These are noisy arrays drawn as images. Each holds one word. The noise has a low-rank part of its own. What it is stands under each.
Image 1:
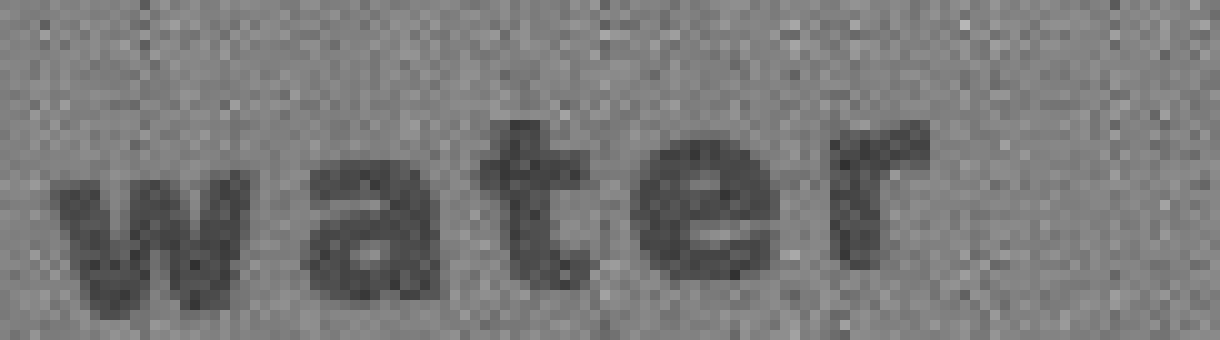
water
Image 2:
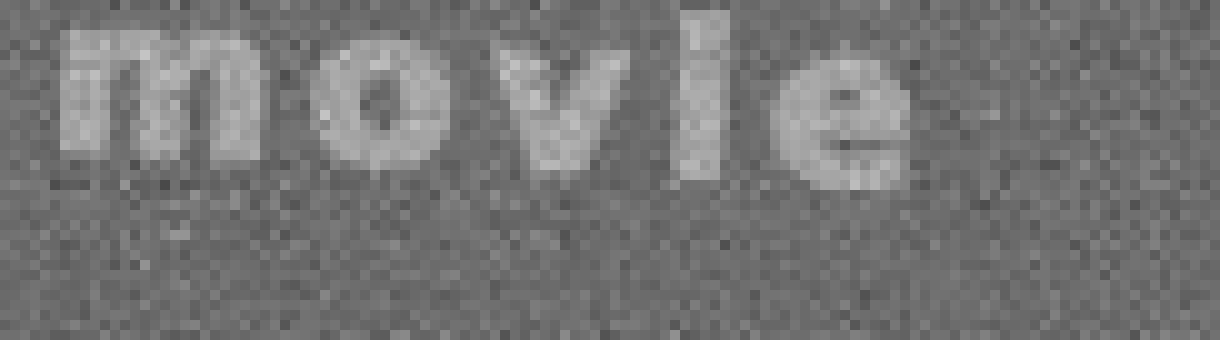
movie
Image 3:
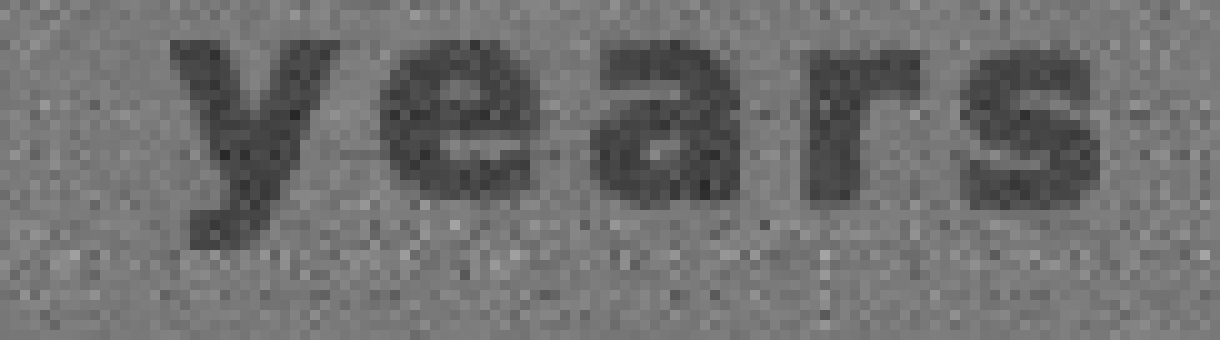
years
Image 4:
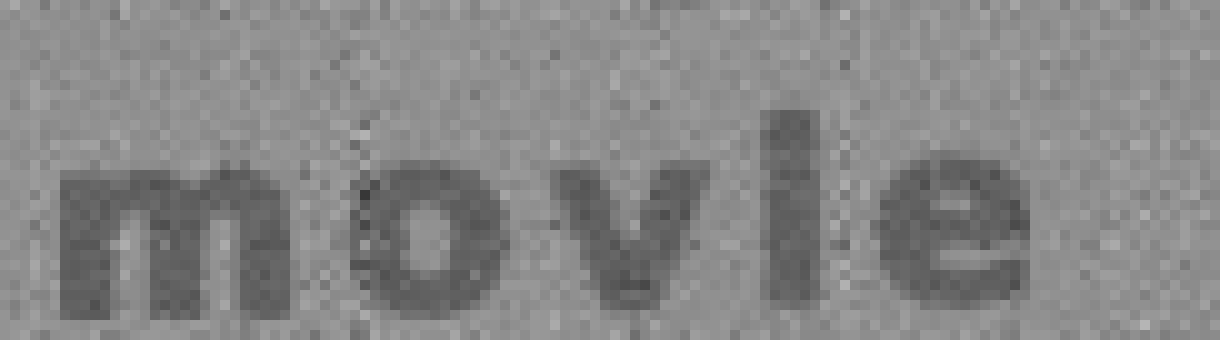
movie
